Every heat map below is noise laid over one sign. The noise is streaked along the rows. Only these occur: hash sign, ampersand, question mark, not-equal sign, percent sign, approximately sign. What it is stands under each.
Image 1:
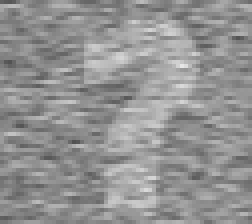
light question mark
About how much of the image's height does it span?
nearly all
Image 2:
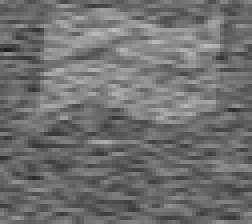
light approximately sign
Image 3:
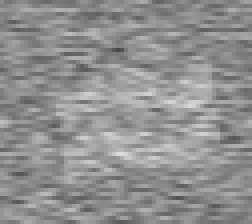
light approximately sign
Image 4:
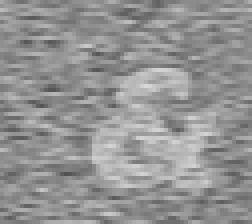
light ampersand
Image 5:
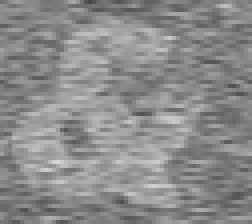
light ampersand
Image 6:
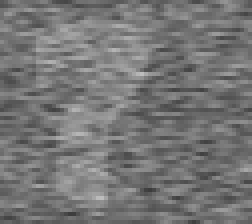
light question mark
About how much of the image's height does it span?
nearly all
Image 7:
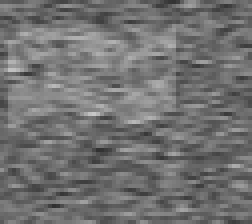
light approximately sign
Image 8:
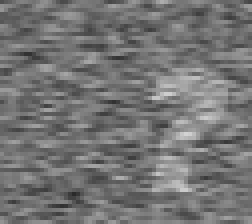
light question mark
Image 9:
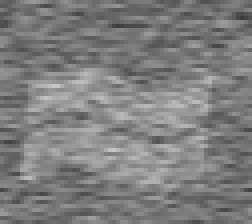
light approximately sign
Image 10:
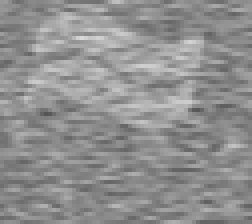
light approximately sign
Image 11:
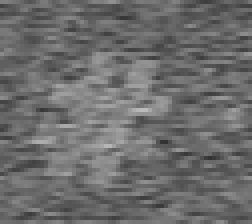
light hash sign
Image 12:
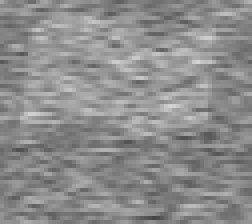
light approximately sign
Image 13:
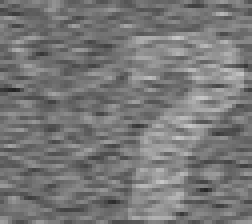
light question mark
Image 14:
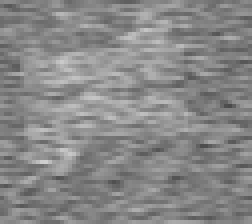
light not-equal sign
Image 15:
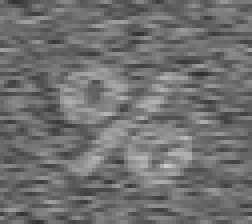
light percent sign
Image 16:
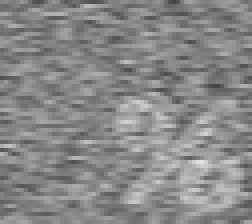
light percent sign
